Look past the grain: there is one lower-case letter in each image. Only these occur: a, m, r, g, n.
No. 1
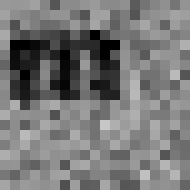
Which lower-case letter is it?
m
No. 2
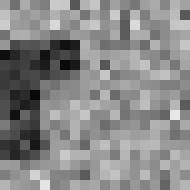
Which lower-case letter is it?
r
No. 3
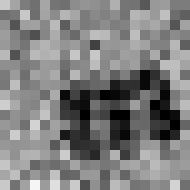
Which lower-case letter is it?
m
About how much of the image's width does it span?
two thirds
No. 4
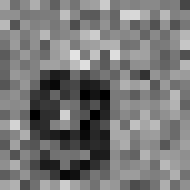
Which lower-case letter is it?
g
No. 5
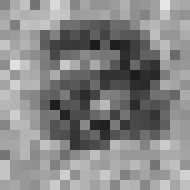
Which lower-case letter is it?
a
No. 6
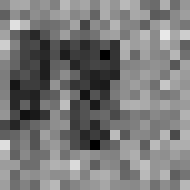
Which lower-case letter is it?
n
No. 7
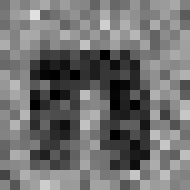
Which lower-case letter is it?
n
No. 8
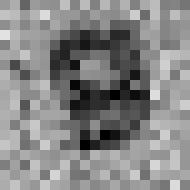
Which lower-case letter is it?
g
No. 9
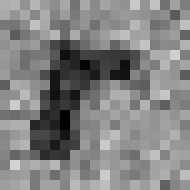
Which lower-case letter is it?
r
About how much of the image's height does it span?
two thirds
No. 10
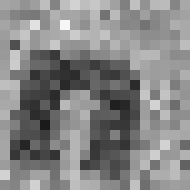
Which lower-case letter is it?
n
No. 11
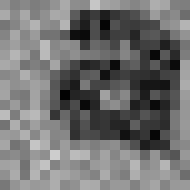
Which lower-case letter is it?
a
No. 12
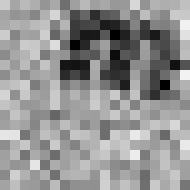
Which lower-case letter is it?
m
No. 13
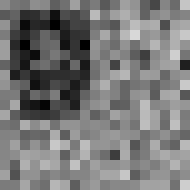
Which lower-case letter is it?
g
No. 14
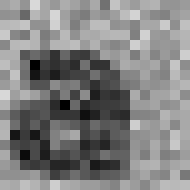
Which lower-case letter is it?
a
